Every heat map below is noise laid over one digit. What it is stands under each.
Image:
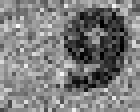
9
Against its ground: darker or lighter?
darker
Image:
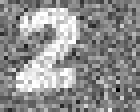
2
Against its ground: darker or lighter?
lighter
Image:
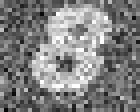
8
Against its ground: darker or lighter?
lighter
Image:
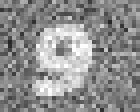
9
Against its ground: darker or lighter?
lighter
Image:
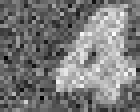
4
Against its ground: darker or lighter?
lighter
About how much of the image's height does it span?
nearly all
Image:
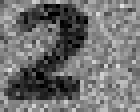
2
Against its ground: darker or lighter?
darker
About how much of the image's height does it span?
nearly all
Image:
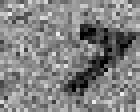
7
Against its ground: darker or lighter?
darker
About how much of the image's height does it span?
two thirds
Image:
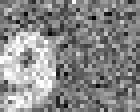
9
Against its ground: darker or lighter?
lighter
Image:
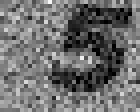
5
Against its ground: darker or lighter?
darker
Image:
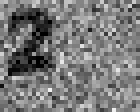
2
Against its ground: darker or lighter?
darker
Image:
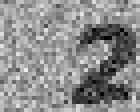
2
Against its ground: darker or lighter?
darker
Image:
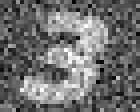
3
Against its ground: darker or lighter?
lighter
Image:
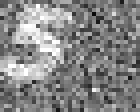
5
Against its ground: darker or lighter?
lighter
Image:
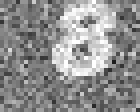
8
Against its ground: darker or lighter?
lighter
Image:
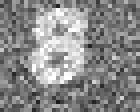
8
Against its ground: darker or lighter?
lighter
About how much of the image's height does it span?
two thirds
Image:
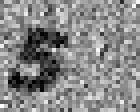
5
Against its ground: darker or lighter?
darker
